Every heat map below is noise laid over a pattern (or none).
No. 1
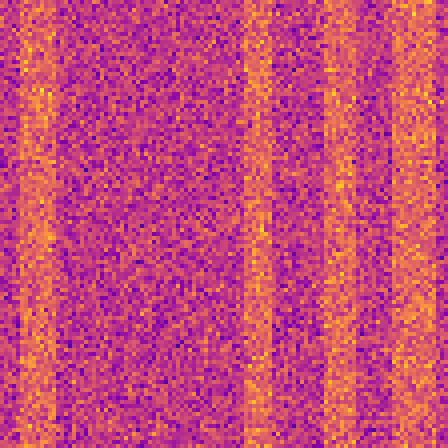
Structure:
bands of columns
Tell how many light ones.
4
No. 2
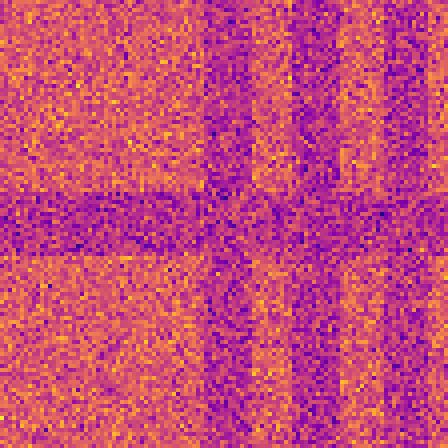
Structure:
bands of rows crossing bands of columns
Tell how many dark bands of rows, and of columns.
1 and 3
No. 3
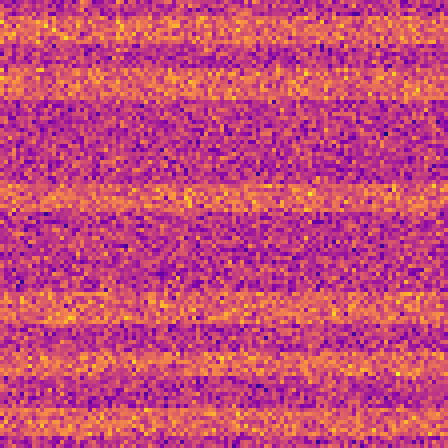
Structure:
bands of rows
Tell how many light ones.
6
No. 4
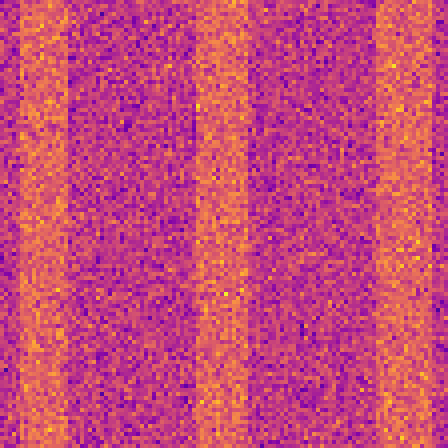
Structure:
bands of columns
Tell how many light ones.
3
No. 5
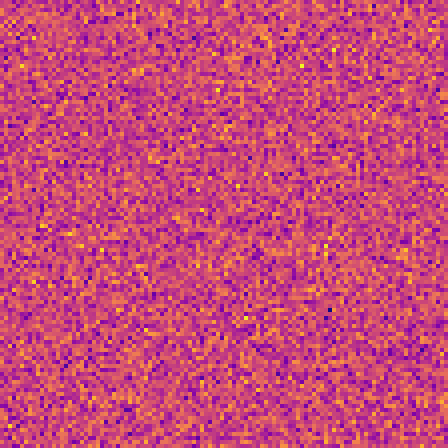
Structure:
only noise
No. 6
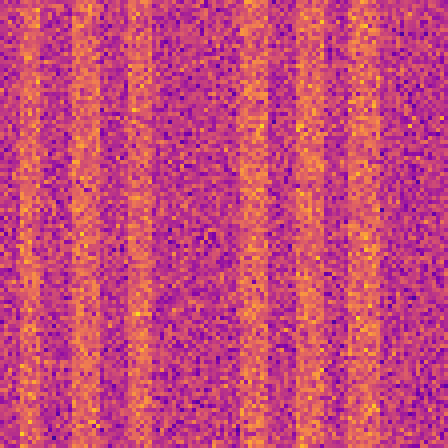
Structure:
bands of columns
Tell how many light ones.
6
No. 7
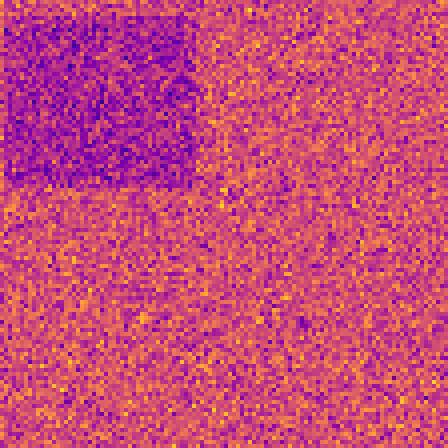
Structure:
one block
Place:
top left
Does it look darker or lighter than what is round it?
darker
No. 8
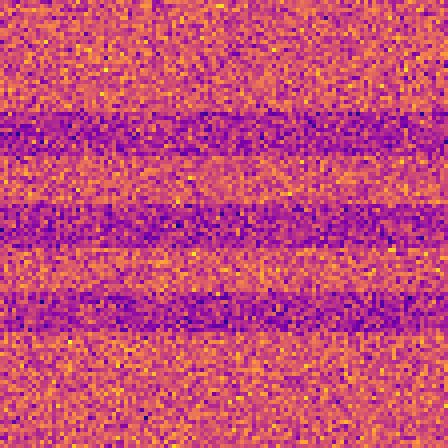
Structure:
bands of rows
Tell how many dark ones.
3
